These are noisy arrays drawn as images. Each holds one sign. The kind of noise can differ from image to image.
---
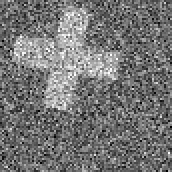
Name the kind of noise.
independent entries
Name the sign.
plus sign
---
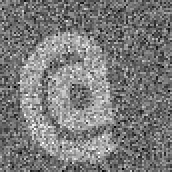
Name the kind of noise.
independent entries
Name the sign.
at sign
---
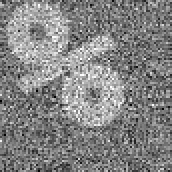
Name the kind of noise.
low rank plus noise
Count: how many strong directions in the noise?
three or four
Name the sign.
percent sign
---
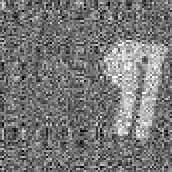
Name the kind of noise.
low rank plus noise
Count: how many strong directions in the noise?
two
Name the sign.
pilcrow
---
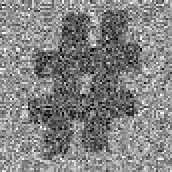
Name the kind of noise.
low rank plus noise
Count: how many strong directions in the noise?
one
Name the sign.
hash sign
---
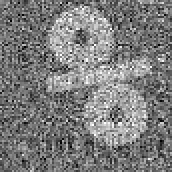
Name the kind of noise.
low rank plus noise
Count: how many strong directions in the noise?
one
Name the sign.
percent sign
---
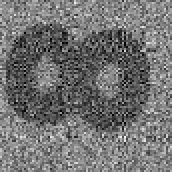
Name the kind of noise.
low rank plus noise
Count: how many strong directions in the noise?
two
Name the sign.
infinity sign
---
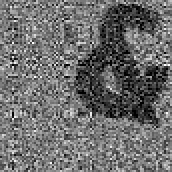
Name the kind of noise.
low rank plus noise
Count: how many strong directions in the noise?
two
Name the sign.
ampersand
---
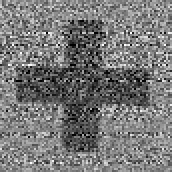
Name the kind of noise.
rows of uneven size
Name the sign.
plus sign
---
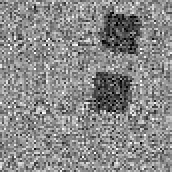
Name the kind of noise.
low rank plus noise
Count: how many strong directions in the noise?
three or four
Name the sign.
colon
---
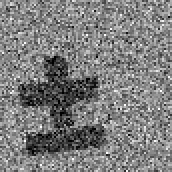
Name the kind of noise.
independent entries
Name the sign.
plus-minus sign
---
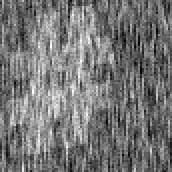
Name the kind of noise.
streaked along the columns
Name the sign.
hash sign
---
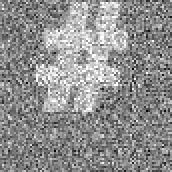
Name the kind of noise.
low rank plus noise
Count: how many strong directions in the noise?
five to eight
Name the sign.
hash sign
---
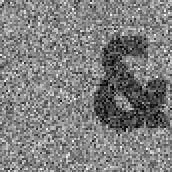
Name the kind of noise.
independent entries
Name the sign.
ampersand
